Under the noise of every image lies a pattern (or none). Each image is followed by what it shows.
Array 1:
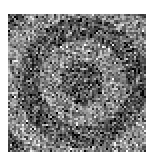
rings round one point
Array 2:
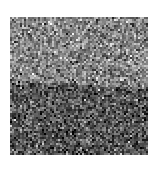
a sharp edge
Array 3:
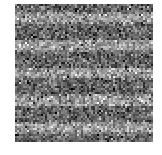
horizontal stripes
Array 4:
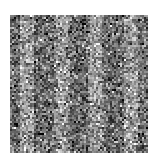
vertical stripes
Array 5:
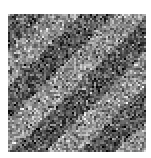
diagonal stripes
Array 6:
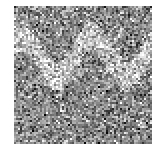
a wavy band
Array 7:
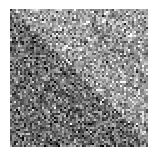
a sharp edge
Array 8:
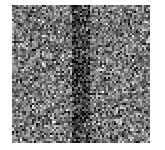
one vertical stripe
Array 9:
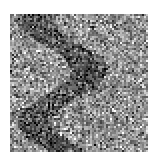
a wavy band
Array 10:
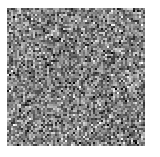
only noise
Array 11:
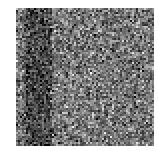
one vertical stripe
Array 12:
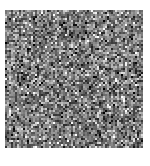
only noise
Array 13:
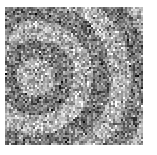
rings round one point
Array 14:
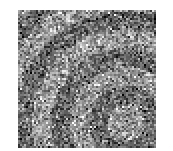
rings round one point
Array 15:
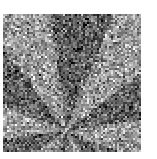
spokes from one point
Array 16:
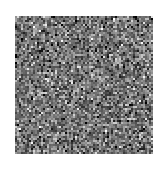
only noise
